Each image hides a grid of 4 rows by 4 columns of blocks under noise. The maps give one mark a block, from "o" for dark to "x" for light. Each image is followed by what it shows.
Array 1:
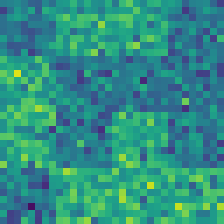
o x x o
x o o o
x o x o
o x x x
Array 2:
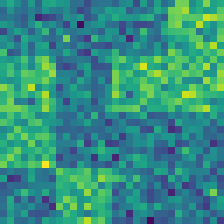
o o o x
x o x x
x o o o
o x o o
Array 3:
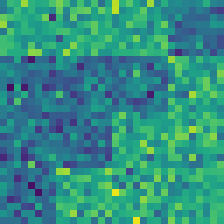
x x x o
o o o x
o o x x
o x x x
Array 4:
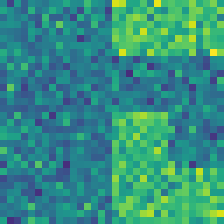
o o x x
o o o o
o o x o
o o x x
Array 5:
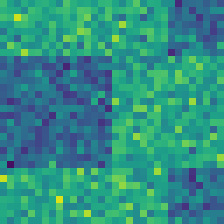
x x x o
o o x x
o o x x
x x x o
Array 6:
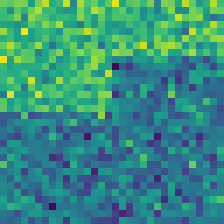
x x x x
x x o o
o o o o
o o o o
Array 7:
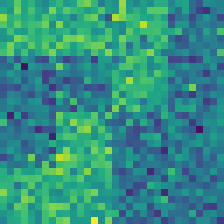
x x x o
o o x o
o x o o
x x o o
